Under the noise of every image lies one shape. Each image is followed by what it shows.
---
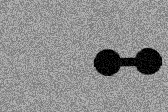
dumbbell
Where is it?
middle right
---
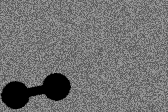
dumbbell
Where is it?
bottom left
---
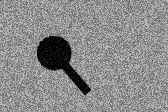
lollipop
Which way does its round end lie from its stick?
up and left
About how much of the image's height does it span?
half
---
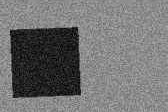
square
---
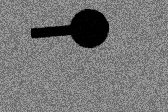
lollipop
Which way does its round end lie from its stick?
right
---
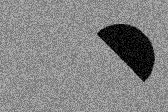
half disc
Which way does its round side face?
up and right
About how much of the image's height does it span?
half
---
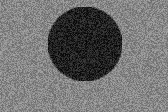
disc
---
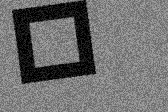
square frame
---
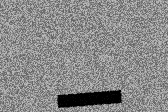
bar
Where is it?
bottom middle
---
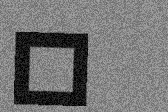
square frame
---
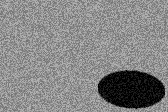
ellipse
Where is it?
bottom right
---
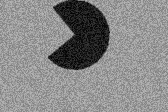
disc with a wedge cut out
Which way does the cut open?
left
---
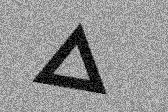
triangle frame
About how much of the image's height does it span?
two thirds
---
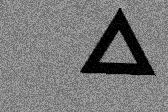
triangle frame
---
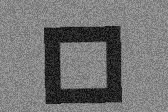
square frame
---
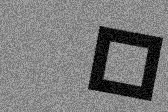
square frame
